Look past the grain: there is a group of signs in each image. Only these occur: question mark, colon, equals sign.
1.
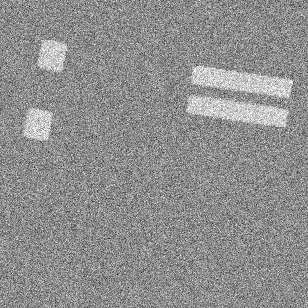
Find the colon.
top left
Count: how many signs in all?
2
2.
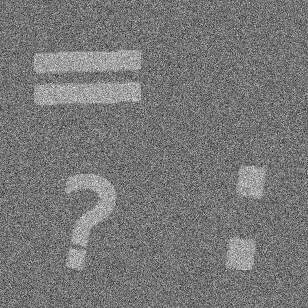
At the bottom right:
colon
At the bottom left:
question mark
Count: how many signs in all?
3
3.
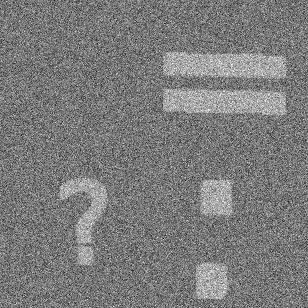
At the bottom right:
colon
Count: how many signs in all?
3
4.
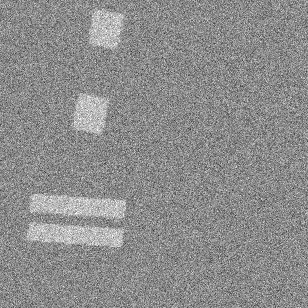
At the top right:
nothing
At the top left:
colon
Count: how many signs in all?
2
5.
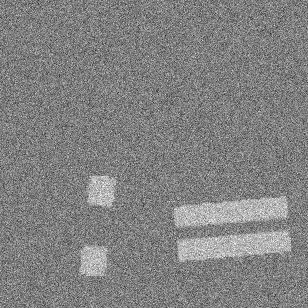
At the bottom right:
equals sign
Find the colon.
bottom left
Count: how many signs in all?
2
